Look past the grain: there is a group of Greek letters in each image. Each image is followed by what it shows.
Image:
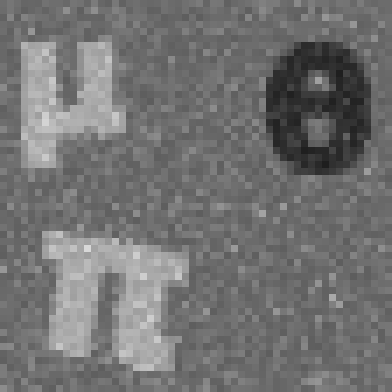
top left: light mu; top right: dark theta; bottom left: light pi
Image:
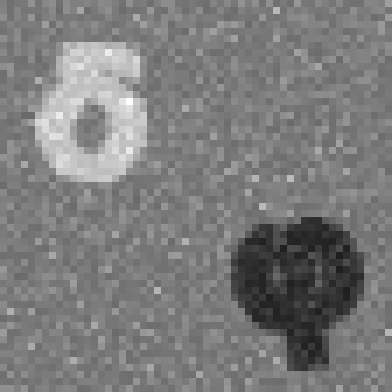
top left: light delta; bottom right: dark phi
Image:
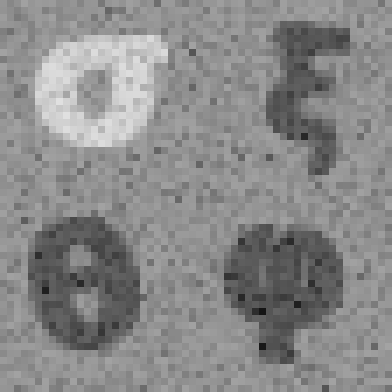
top left: light sigma; top right: dark xi; bottom left: dark theta; bottom right: dark phi
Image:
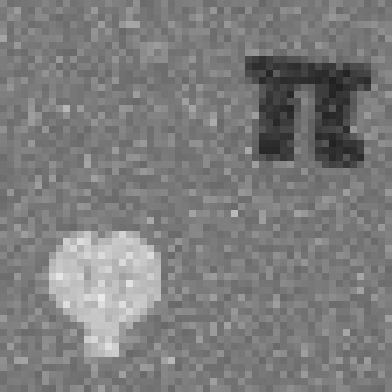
top right: dark pi; bottom left: light phi
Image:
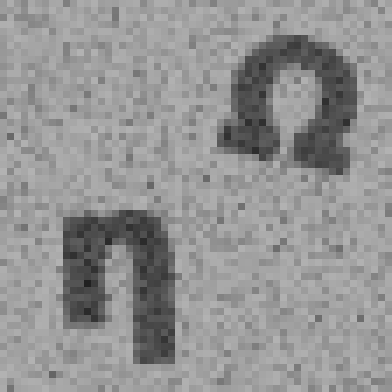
top right: dark omega; bottom left: dark eta
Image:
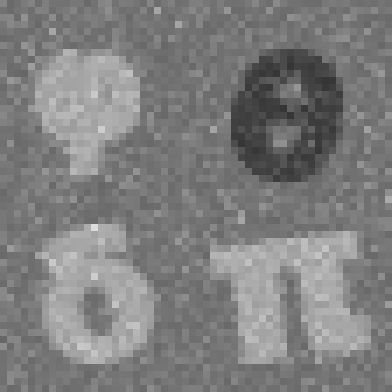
top left: light phi; top right: dark theta; bottom left: light delta; bottom right: light pi
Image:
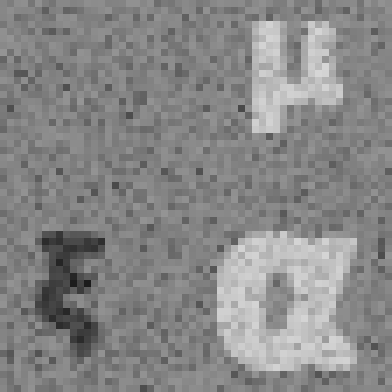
top right: light mu; bottom left: dark xi; bottom right: light alpha
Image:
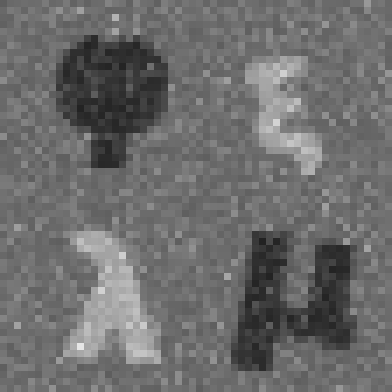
top left: dark phi; top right: light xi; bottom left: light lambda; bottom right: dark mu
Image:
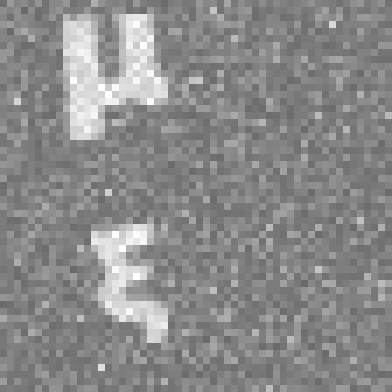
top left: light mu; bottom left: light xi
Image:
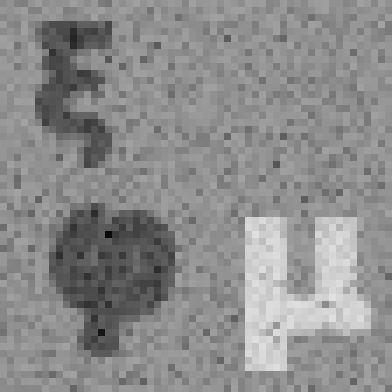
top left: dark xi; bottom left: dark phi; bottom right: light mu
